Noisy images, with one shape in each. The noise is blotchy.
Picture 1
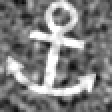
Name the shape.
anchor
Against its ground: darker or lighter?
lighter
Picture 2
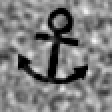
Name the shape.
anchor
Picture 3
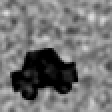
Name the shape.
car
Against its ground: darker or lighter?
darker
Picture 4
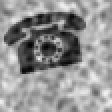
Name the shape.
telephone
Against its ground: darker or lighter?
darker
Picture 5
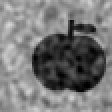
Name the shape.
apple
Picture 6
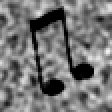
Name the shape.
pair of musical notes
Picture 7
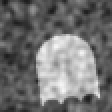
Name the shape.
ghost
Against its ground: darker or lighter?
lighter
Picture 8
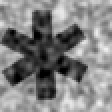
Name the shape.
asterisk
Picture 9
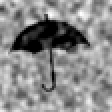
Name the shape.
umbrella
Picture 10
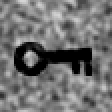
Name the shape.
key
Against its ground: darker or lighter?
darker
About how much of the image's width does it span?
two thirds
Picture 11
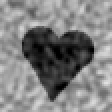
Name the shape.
heart
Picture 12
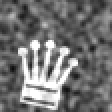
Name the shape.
chess queen
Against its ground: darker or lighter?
lighter
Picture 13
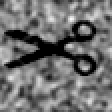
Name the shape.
pair of scissors
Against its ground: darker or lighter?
darker
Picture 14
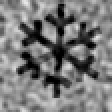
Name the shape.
snowflake
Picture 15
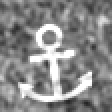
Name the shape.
anchor
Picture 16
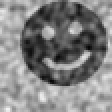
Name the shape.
smiling face
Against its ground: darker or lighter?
darker
